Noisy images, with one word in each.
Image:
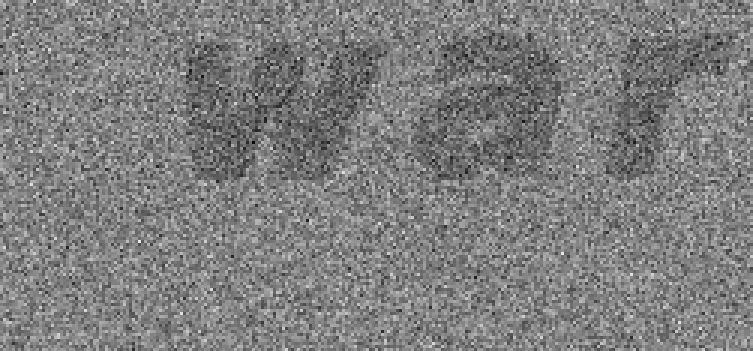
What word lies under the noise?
war
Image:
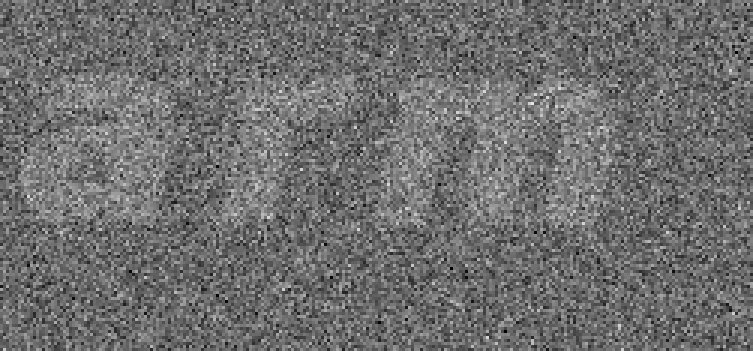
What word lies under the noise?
arm
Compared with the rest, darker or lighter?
lighter
